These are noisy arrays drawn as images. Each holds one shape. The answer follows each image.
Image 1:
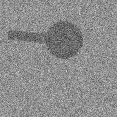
dark lollipop
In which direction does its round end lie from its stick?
right
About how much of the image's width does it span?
two thirds
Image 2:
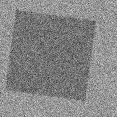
dark square
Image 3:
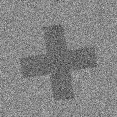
dark cross
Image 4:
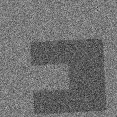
dark square with a notch
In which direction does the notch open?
left
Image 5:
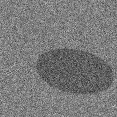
dark ellipse
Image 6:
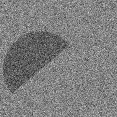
dark half disc
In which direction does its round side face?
up and left
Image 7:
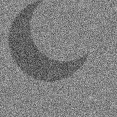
dark crescent
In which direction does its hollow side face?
up and right
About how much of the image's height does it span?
two thirds
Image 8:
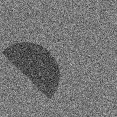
dark half disc
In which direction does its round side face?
up and right
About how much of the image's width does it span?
half
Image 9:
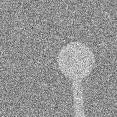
light lollipop
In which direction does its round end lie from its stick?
up
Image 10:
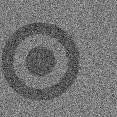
dark bullseye
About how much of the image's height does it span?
two thirds
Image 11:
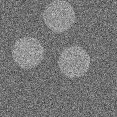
light three dots
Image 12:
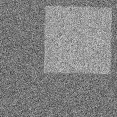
light square
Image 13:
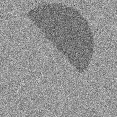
dark half disc
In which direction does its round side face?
up and right
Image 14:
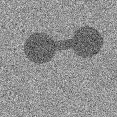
dark dumbbell
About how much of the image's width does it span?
two thirds
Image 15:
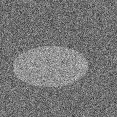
light ellipse
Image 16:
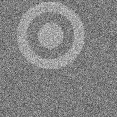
light bullseye
